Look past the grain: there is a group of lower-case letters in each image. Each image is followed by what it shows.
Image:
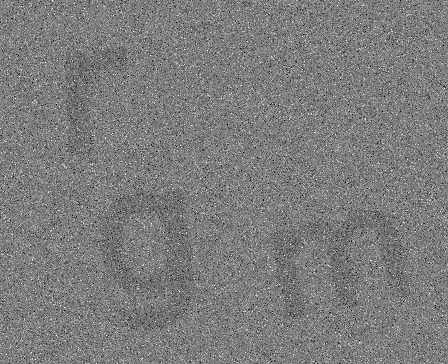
top left: r; bottom left: g; bottom right: m
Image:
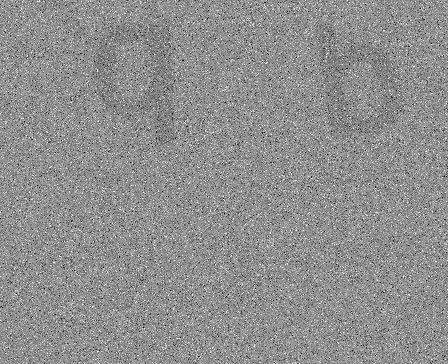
top left: q; top right: b
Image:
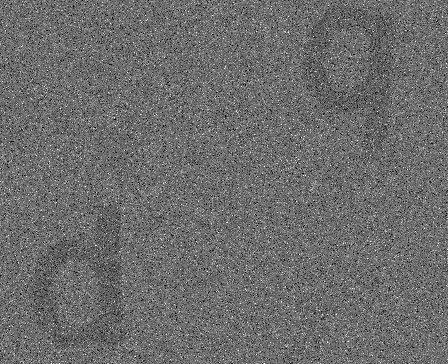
top right: q; bottom left: d
